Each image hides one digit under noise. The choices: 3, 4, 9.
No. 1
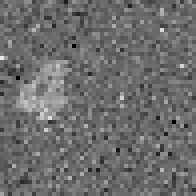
4
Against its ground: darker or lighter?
lighter
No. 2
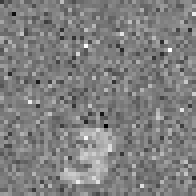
3
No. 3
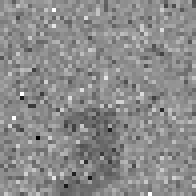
3
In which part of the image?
bottom middle
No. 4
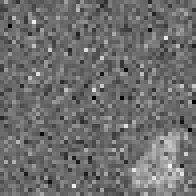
4
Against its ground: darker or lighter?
lighter
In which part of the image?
bottom right
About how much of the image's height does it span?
a third
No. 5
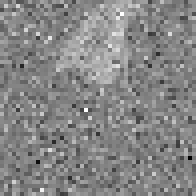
4
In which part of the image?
top middle
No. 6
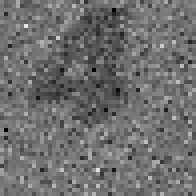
4
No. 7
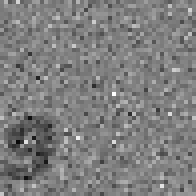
9
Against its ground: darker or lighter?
darker
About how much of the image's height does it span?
a third
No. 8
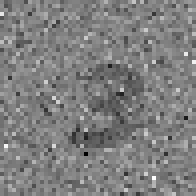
3
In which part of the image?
centre
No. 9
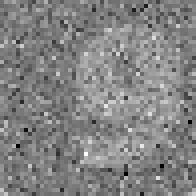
9
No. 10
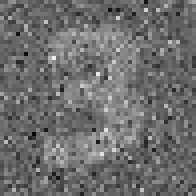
3
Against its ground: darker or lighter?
lighter
